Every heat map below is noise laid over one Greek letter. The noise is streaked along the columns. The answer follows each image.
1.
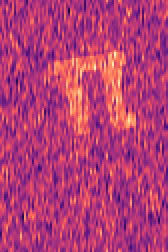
pi
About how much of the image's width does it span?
half
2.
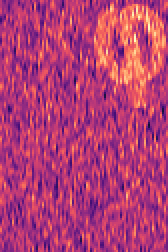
phi
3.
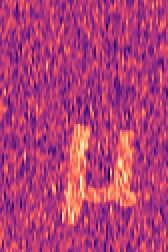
mu
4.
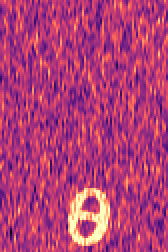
theta
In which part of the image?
bottom middle
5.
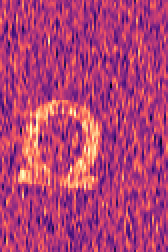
omega
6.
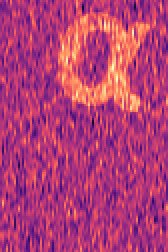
alpha
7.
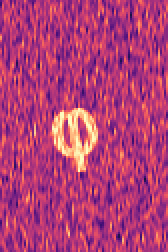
phi
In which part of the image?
centre
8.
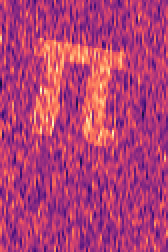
pi
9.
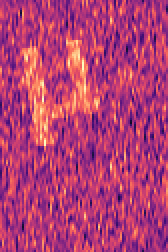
mu
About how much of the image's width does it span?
half
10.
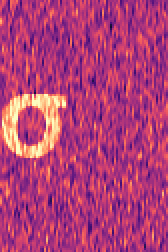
sigma
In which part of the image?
middle left
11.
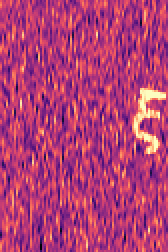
xi
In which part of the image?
middle right
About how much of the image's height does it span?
a quarter
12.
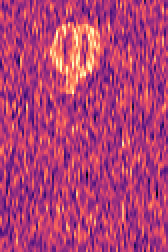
phi
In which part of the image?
top middle
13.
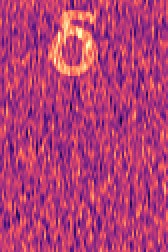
delta
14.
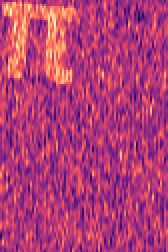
pi
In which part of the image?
top left
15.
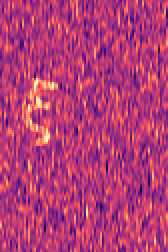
xi
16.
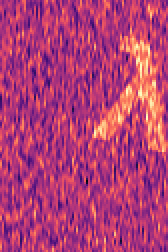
lambda
